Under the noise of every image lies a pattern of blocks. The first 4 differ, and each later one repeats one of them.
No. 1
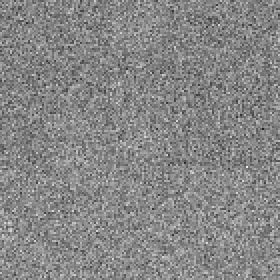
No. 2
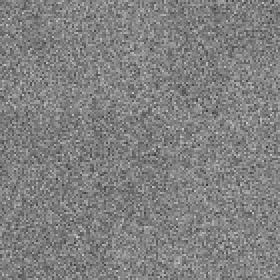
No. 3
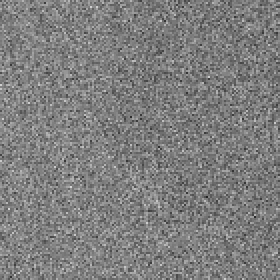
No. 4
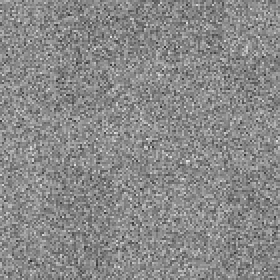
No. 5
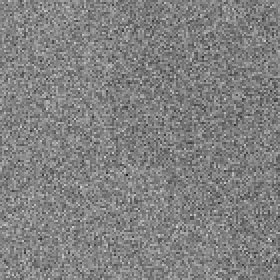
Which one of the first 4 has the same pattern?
3
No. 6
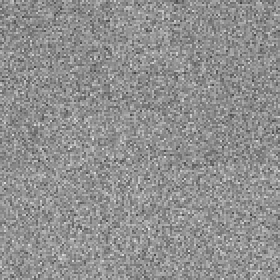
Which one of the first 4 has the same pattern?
1
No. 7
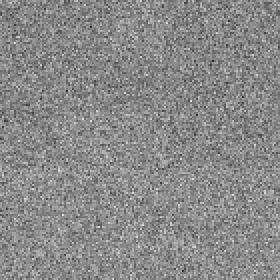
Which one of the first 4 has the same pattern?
1
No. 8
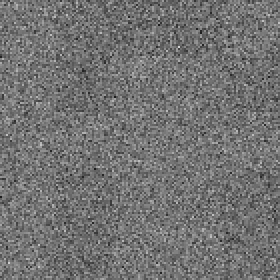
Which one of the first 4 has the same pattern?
4
